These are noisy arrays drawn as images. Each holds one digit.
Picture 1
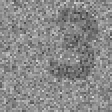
3
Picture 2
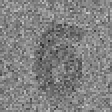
6
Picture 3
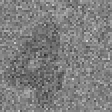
4
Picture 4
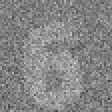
6
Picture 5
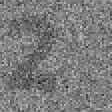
2
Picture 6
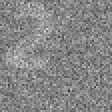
2
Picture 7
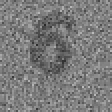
6
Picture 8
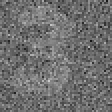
3
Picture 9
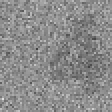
4
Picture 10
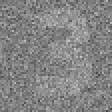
3
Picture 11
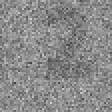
2
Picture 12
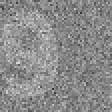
9
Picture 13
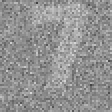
7
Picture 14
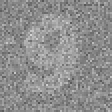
9
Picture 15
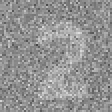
2
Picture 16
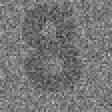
8
